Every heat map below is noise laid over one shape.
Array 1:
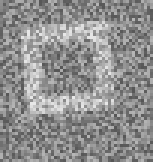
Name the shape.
square frame
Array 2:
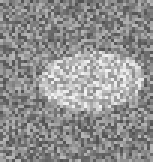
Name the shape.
ellipse
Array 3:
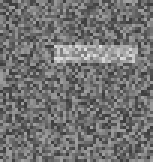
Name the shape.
bar
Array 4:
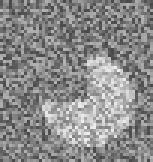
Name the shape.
disc with a wedge cut out
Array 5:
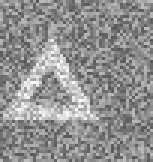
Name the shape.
triangle frame
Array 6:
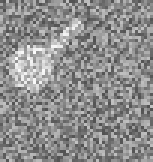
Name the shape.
lollipop
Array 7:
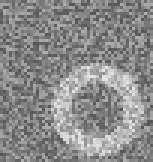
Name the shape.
ring
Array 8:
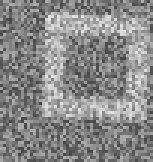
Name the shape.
square frame
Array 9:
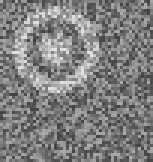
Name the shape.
bullseye
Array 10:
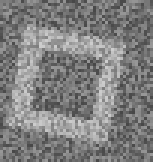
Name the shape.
square frame
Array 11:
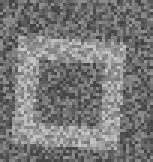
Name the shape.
square frame
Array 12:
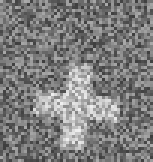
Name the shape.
cross
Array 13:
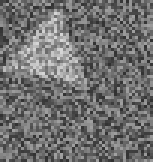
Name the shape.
triangle
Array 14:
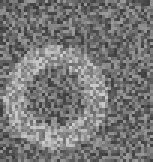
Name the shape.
ring
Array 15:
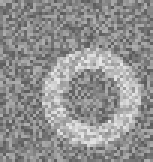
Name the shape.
ring
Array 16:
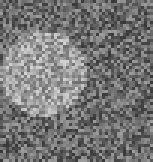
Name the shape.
disc
